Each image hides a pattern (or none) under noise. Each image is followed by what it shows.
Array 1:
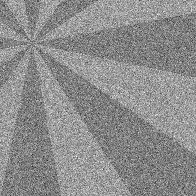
spokes from one point
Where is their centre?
top left
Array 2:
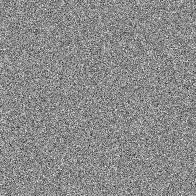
only noise
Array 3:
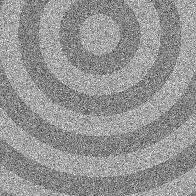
rings round one point
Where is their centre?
top middle
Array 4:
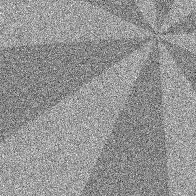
spokes from one point
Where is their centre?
top right
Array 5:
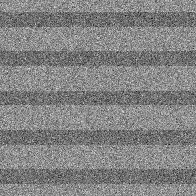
horizontal stripes
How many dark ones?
5
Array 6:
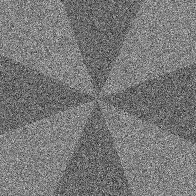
spokes from one point
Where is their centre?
centre
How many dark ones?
4
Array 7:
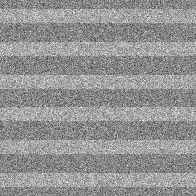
horizontal stripes
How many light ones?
6
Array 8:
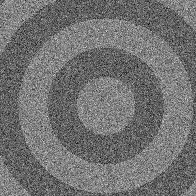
rings round one point
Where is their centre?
centre
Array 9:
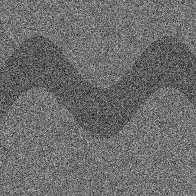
a wavy band
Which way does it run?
left to right
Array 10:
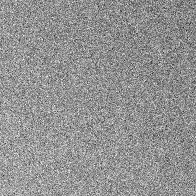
a smooth slope
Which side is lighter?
bottom left
